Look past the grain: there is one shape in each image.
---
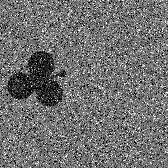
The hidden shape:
club
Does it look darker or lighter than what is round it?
darker
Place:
middle left
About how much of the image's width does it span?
a third
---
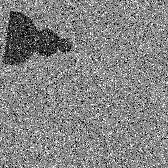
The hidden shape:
chess pawn
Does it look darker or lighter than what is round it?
darker
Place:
top left
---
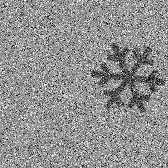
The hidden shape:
snowflake
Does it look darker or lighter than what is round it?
darker
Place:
middle right
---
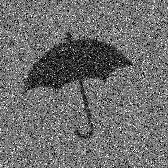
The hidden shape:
umbrella
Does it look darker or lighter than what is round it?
darker
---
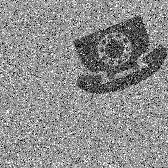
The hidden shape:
telephone
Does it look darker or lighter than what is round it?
darker
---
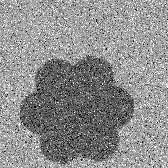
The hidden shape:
flower
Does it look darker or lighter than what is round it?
darker
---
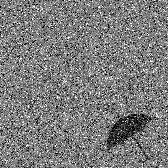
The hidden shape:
umbrella
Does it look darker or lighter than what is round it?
darker
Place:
bottom right
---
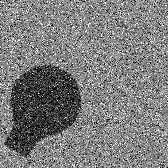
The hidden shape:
light bulb
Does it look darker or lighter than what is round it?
darker
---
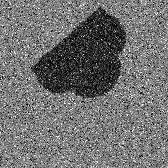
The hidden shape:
cloud
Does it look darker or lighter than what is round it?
darker
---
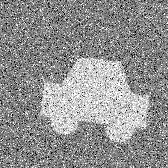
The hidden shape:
car
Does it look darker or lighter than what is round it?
lighter
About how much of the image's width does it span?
two thirds
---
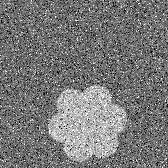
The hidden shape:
flower
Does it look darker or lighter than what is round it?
lighter
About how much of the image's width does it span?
half
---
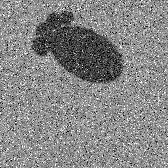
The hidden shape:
footprint
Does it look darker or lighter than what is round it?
darker
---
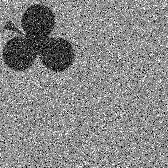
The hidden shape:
club
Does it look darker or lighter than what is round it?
darker
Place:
top left
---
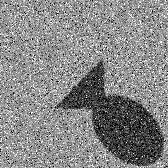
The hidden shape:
fish
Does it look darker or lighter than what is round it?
darker
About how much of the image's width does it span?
two thirds
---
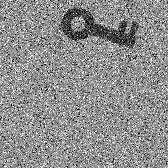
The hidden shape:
key
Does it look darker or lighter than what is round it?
darker
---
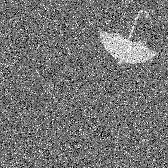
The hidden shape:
umbrella
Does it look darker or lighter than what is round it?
lighter
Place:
top right
